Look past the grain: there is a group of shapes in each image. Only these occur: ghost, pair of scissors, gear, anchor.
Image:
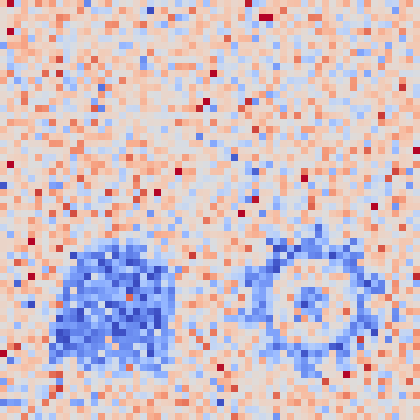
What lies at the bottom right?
gear
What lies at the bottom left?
ghost
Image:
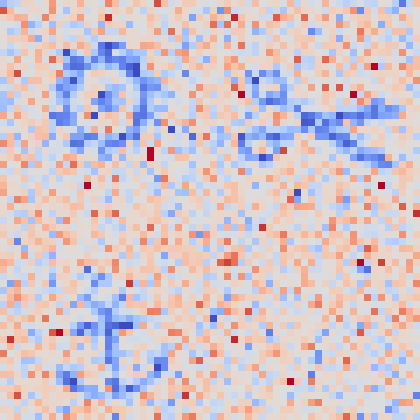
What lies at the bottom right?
nothing
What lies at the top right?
pair of scissors
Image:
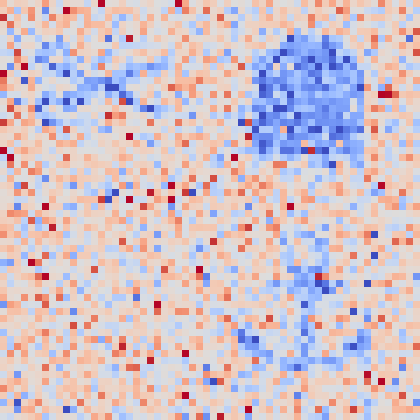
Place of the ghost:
top right
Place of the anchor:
bottom right
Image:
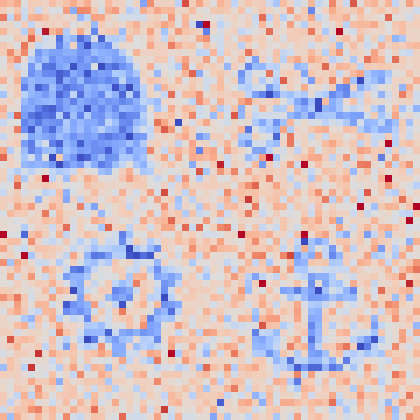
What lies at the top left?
ghost
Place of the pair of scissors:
top right
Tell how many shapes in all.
4
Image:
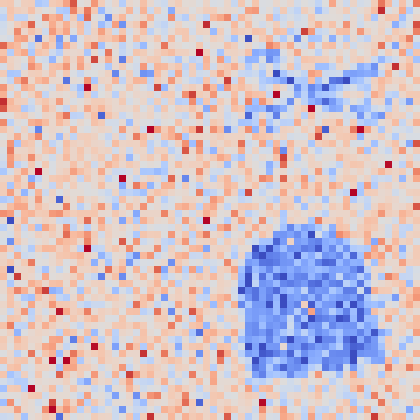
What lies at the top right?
pair of scissors
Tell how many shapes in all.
2
